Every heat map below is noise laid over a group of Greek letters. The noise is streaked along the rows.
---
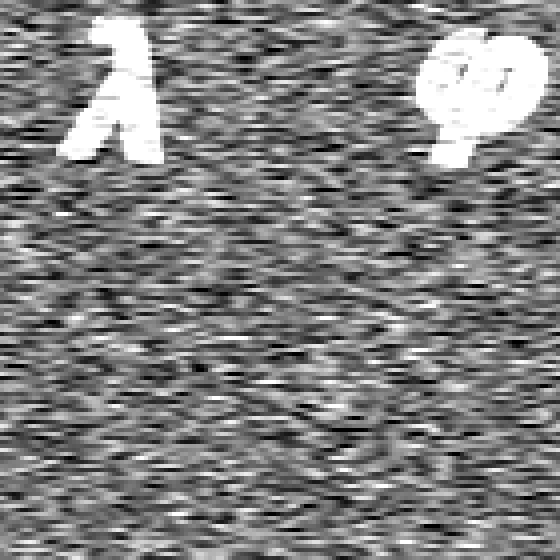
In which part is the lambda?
top left
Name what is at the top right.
phi
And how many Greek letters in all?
2
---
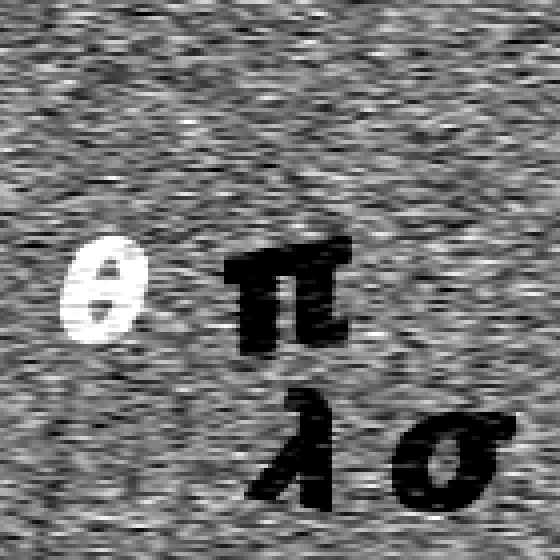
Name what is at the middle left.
theta
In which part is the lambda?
bottom middle
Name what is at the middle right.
nothing
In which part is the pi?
centre
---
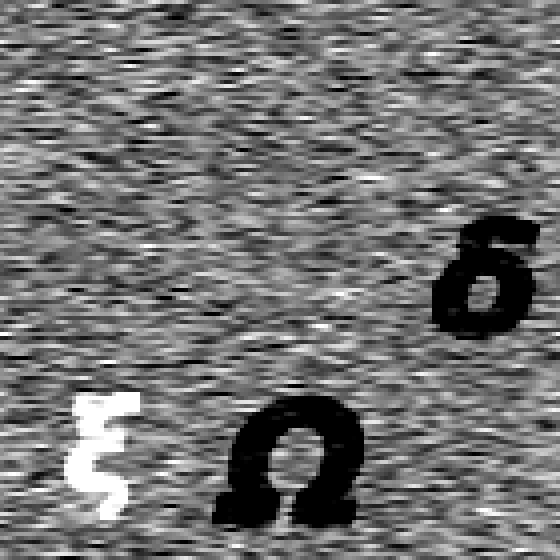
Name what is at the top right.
nothing
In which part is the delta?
middle right
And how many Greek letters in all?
3
